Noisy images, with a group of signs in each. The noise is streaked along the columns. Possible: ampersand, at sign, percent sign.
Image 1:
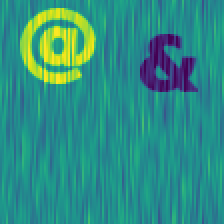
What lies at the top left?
at sign
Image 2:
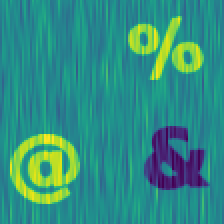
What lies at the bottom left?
at sign
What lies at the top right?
percent sign
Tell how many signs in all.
3
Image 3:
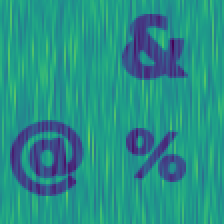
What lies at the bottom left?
at sign
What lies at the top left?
nothing
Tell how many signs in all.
3
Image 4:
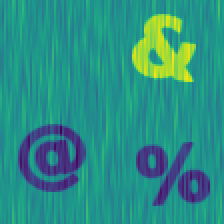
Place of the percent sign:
bottom right
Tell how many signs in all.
3
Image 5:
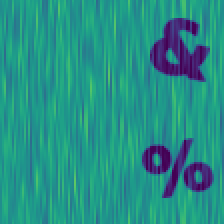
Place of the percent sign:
bottom right
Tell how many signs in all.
2
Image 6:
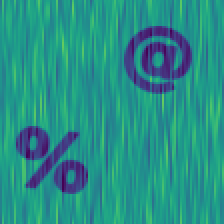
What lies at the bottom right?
nothing
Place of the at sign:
top right
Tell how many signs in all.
2
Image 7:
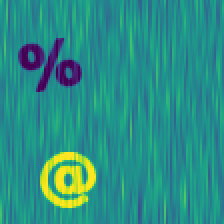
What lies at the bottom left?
at sign
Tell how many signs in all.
2
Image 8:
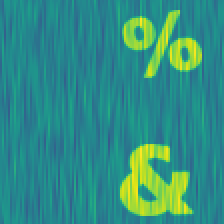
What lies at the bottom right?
ampersand
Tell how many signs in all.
2
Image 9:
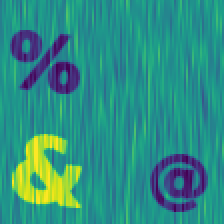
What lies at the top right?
nothing
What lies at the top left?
percent sign
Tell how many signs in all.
3
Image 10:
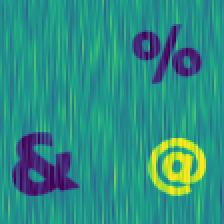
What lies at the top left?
nothing
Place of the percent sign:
top right
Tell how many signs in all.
3
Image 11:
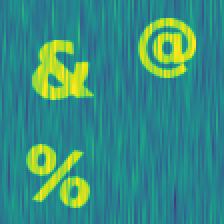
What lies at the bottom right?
nothing
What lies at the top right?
at sign
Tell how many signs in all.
3
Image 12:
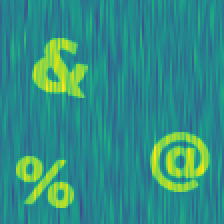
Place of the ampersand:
top left
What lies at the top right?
nothing
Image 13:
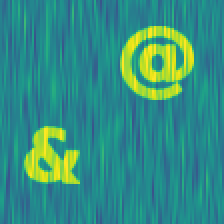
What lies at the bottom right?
nothing
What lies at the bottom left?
ampersand
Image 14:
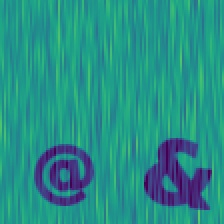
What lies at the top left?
nothing
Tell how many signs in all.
2
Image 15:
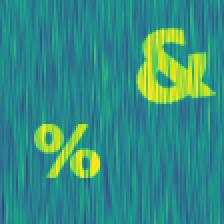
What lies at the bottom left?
percent sign
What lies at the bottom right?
nothing
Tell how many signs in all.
2
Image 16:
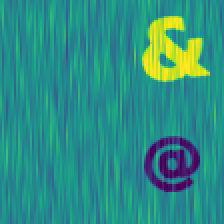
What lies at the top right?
ampersand
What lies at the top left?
nothing
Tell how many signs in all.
2
